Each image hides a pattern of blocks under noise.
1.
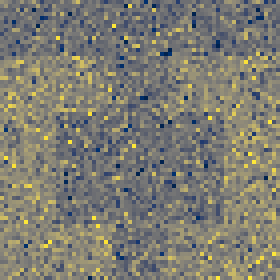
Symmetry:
left and right mirror each other
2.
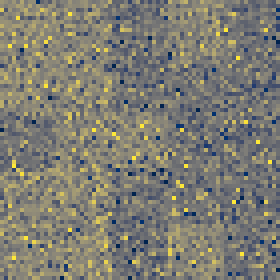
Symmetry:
top and bottom mirror each other
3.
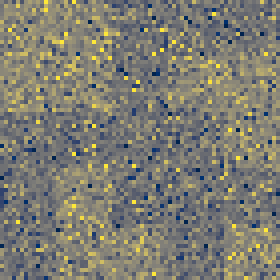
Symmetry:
mirrored about the diagonal from the top left
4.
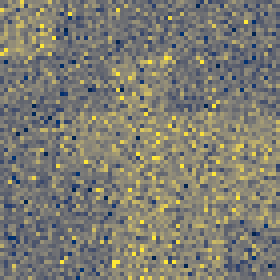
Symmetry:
mirrored about the diagonal from the top left
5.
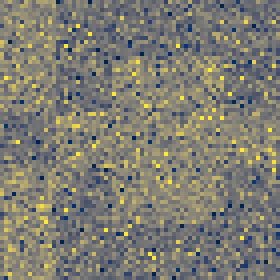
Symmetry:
top and bottom mirror each other
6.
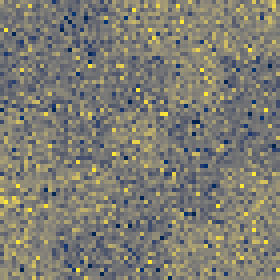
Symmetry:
mirrored about the diagonal from the top left
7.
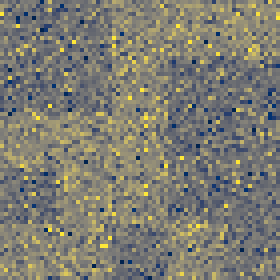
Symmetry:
no symmetry
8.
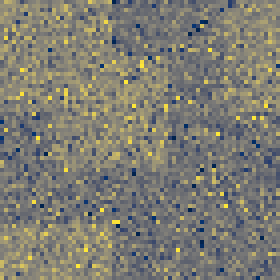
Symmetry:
mirrored about the diagonal from the top left
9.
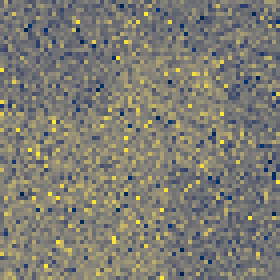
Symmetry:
mirrored about the diagonal from the bottom left
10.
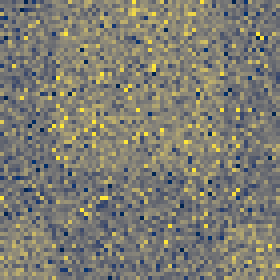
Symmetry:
left and right mirror each other
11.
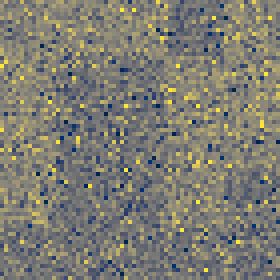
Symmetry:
no symmetry
